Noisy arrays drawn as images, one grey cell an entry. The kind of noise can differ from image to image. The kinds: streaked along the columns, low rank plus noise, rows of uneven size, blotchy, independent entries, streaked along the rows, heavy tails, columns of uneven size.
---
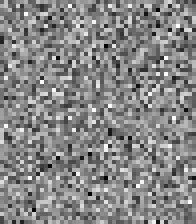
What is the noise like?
independent entries
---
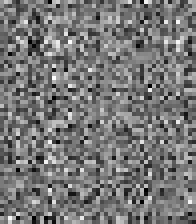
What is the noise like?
low rank plus noise
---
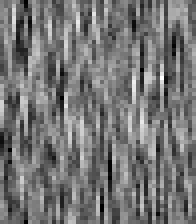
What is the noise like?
streaked along the columns
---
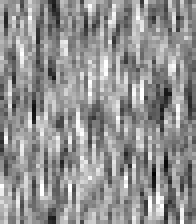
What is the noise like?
streaked along the columns
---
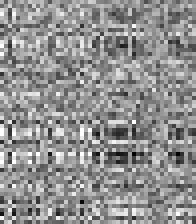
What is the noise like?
low rank plus noise
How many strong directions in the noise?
one
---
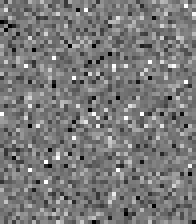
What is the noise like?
heavy tails
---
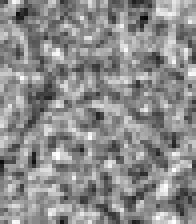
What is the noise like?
blotchy
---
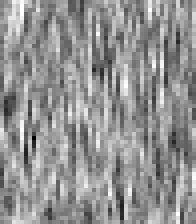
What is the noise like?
streaked along the columns
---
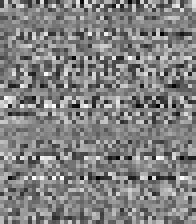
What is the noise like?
rows of uneven size
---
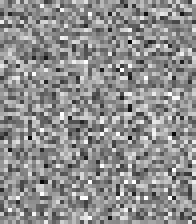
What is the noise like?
low rank plus noise
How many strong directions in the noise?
five to eight
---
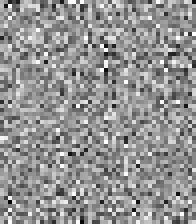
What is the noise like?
low rank plus noise
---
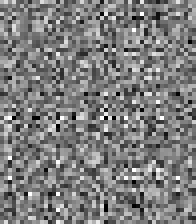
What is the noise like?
low rank plus noise
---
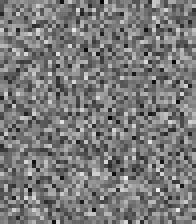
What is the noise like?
independent entries
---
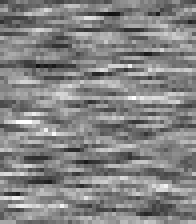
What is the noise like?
streaked along the rows
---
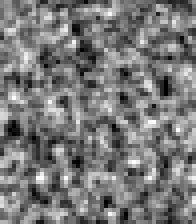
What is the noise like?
blotchy
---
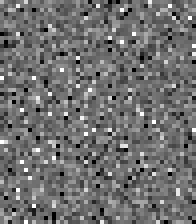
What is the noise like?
heavy tails
